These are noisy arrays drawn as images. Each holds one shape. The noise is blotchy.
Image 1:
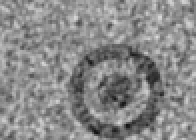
bullseye
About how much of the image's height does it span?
two thirds
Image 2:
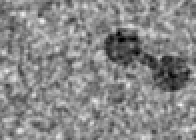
dumbbell
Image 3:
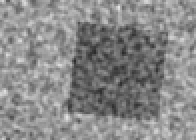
square
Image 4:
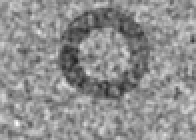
ring
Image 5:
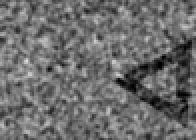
triangle frame
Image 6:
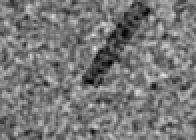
bar
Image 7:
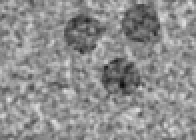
three dots
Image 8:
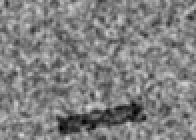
bar
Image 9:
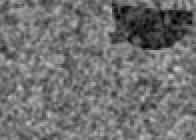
half disc
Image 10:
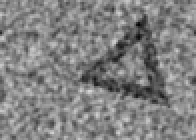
triangle frame
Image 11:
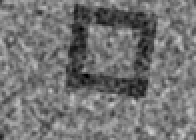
square frame
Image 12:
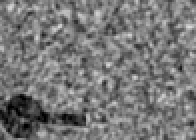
lollipop
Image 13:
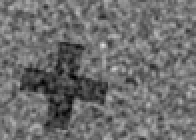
cross
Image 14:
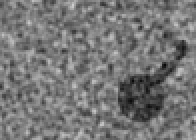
lollipop
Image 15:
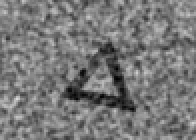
triangle frame
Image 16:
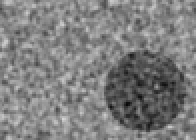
disc
